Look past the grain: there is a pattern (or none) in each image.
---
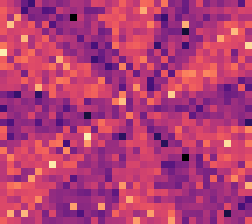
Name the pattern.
spokes from one point
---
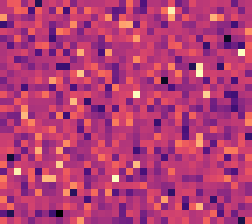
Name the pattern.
only noise
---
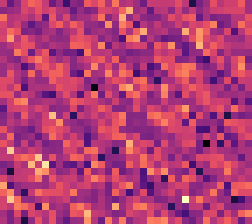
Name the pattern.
diagonal stripes
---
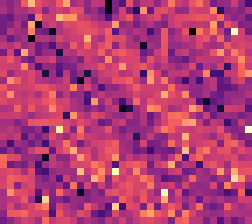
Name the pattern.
diagonal stripes
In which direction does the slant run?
top left to bottom right
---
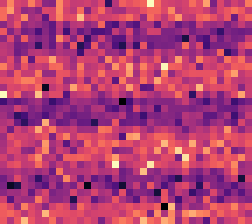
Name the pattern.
horizontal stripes
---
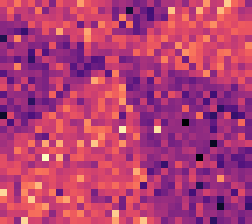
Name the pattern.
spokes from one point
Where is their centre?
top middle
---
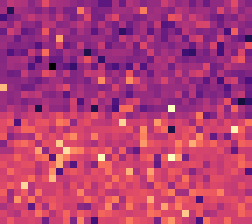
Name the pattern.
a sharp edge
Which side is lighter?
bottom
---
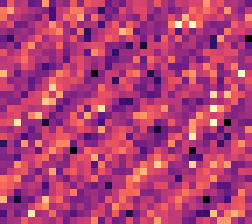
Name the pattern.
diagonal stripes
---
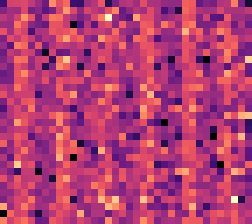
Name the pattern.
vertical stripes
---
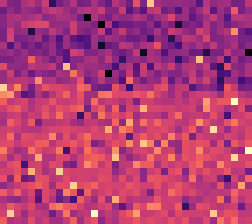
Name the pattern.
a sharp edge
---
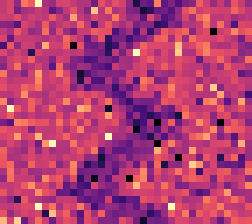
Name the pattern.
a wavy band
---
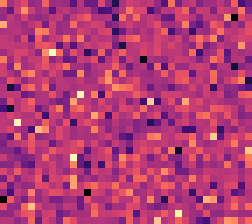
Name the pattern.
only noise
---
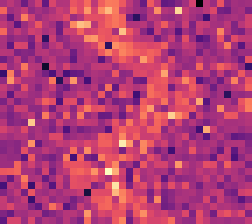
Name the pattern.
a wavy band
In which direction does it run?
top to bottom
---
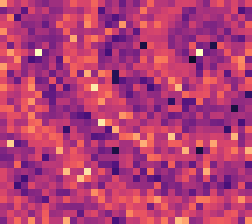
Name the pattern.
rings round one point
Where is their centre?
top right
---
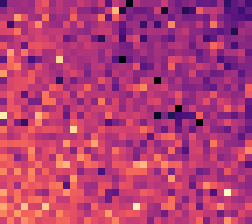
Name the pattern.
a smooth slope
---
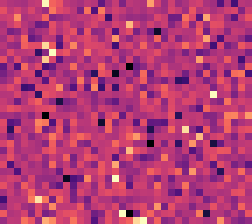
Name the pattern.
only noise
